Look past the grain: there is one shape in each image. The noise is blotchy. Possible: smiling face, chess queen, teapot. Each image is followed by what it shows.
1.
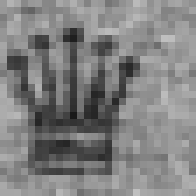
chess queen
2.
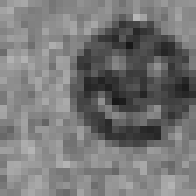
smiling face
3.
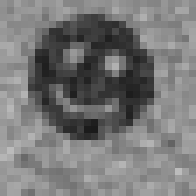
smiling face
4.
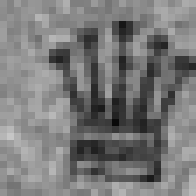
chess queen
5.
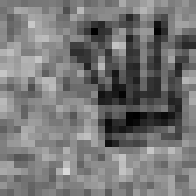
chess queen
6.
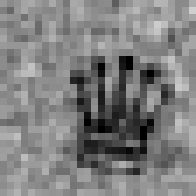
chess queen
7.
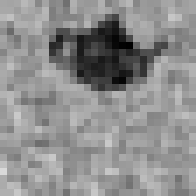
teapot
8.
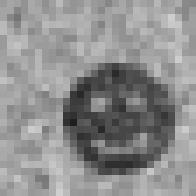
smiling face
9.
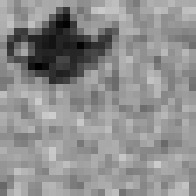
teapot
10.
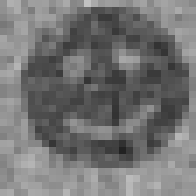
smiling face
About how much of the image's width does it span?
nearly all
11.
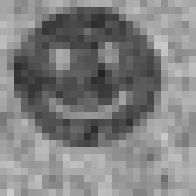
smiling face
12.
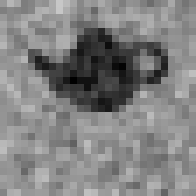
teapot
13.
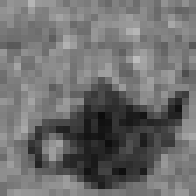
teapot
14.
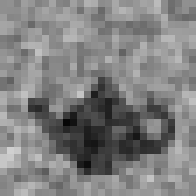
teapot
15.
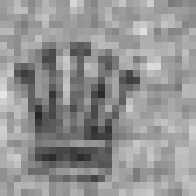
chess queen
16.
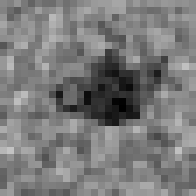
teapot
